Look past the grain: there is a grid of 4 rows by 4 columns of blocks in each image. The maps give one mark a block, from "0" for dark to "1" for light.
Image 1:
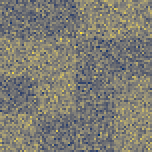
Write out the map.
0011
1100
0101
1001
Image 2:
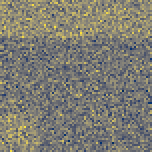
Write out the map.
1111
0000
0000
1000
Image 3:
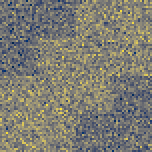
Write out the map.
0011
0111
1110
1100
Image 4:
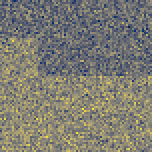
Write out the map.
0000
1000
1111
1111
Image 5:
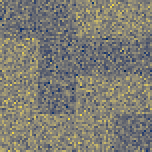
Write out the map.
0011
1000
1011
1110
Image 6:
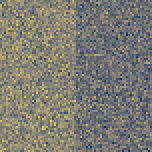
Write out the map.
1100
1100
1100
1100
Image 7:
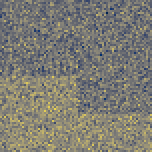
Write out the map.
0000
0000
1100
1111
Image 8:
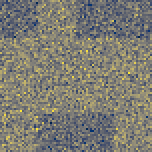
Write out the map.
0100
1111
1111
1001
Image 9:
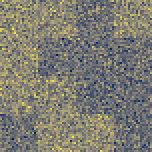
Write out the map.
1101
1000
1100
0110
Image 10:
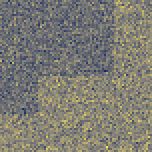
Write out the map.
0001
0001
0111
1111
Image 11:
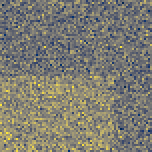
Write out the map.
0000
0000
1110
1110
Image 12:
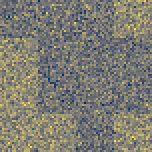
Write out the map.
0001
1000
1000
1101
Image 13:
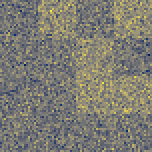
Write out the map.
0101
0010
0011
0000
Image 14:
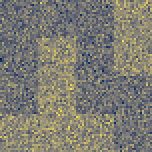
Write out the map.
0001
0101
0100
1110
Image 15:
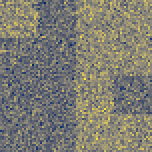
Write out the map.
1011
0011
0010
0011
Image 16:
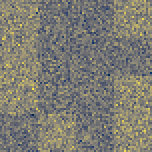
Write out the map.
1001
1000
1001
0101
